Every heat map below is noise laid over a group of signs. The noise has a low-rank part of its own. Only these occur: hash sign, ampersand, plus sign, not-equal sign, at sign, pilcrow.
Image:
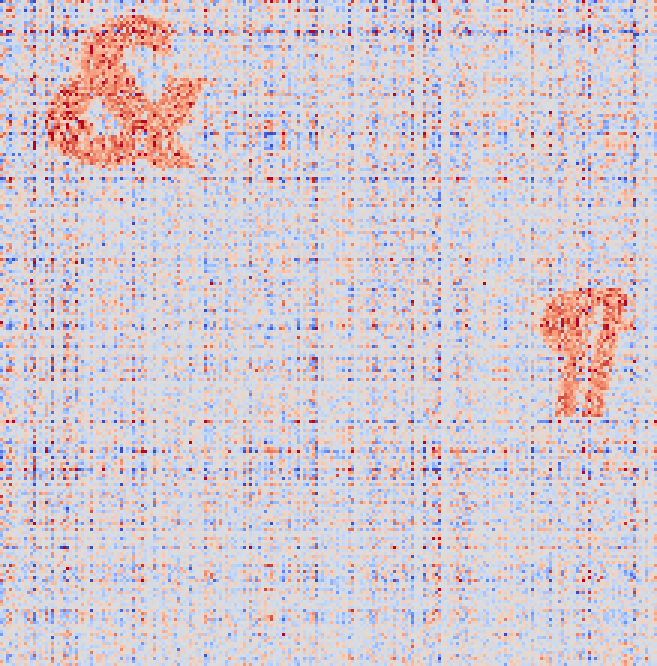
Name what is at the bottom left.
nothing
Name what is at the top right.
nothing
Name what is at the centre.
nothing
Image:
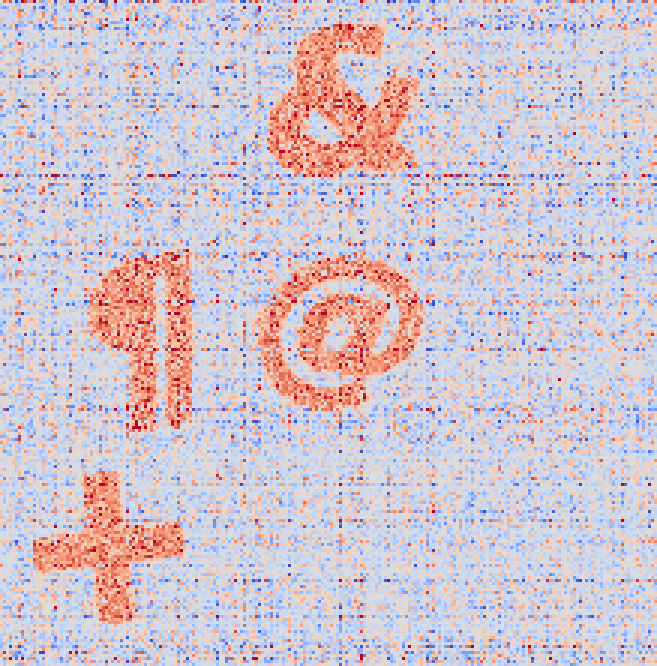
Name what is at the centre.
at sign
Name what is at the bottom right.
nothing
